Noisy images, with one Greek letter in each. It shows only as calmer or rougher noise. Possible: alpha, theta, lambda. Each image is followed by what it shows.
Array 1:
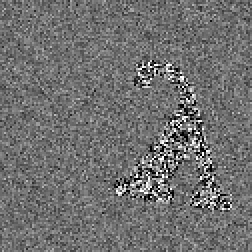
lambda
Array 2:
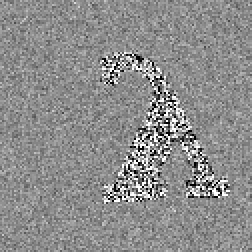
lambda
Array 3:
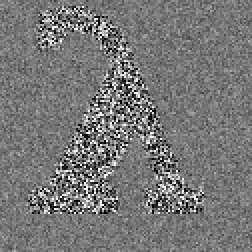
lambda
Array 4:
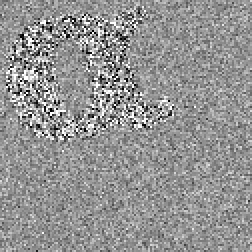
alpha
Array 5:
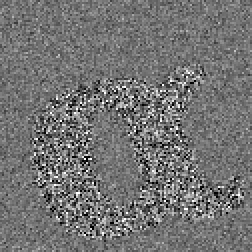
alpha
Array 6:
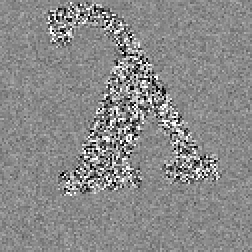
lambda
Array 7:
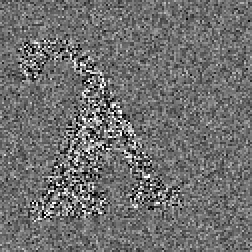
lambda
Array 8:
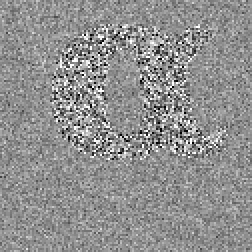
alpha
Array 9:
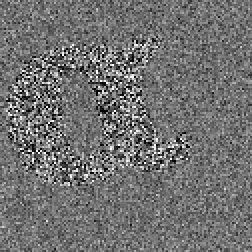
alpha
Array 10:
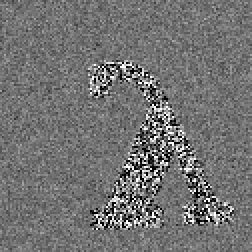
lambda
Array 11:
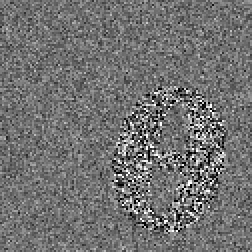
theta
